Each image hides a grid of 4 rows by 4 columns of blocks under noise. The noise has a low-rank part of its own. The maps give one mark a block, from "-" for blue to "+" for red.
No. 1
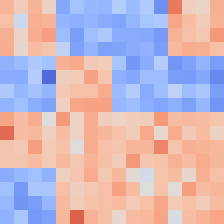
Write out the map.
+ - - +
- + - -
+ + + +
- + + +
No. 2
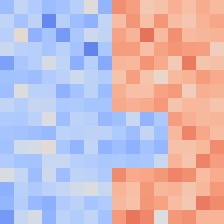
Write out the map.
- - + +
- - + +
- - - +
- - + +
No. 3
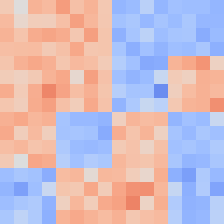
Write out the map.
+ + - -
+ + - +
+ - + -
- + + -
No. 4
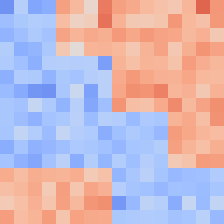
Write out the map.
- + + +
- - + +
- - - +
+ + - -
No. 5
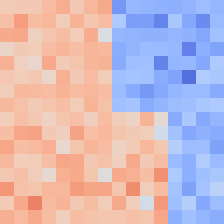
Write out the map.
+ + - -
+ + - -
+ + + -
+ + + -
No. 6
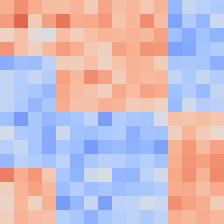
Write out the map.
+ + + -
- + + -
- - - +
+ - - +
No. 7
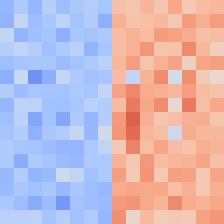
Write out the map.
- - + +
- - + +
- - + +
- - + +
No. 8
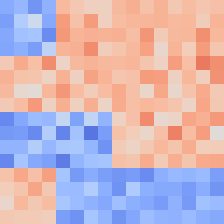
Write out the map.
- + + +
+ + + +
- - + +
+ - - -
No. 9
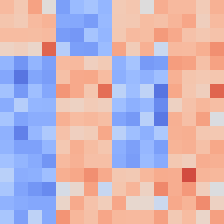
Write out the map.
+ - + +
- + - +
- + - +
- + + +
